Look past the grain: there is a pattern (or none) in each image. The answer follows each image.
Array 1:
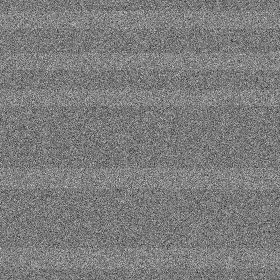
bands of rows
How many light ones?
5
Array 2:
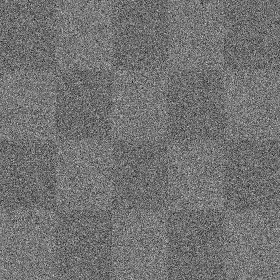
a checkerboard
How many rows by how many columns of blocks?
4 by 5
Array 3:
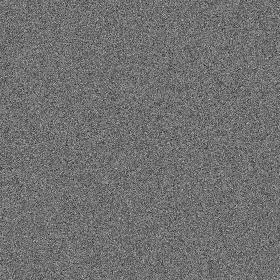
only noise
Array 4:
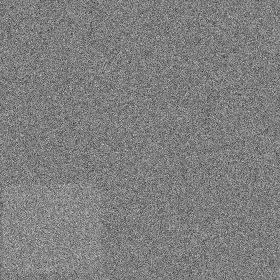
one block
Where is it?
bottom left
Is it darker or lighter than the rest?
lighter
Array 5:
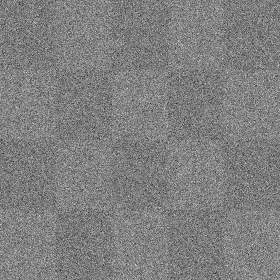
a checkerboard
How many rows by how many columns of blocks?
4 by 5
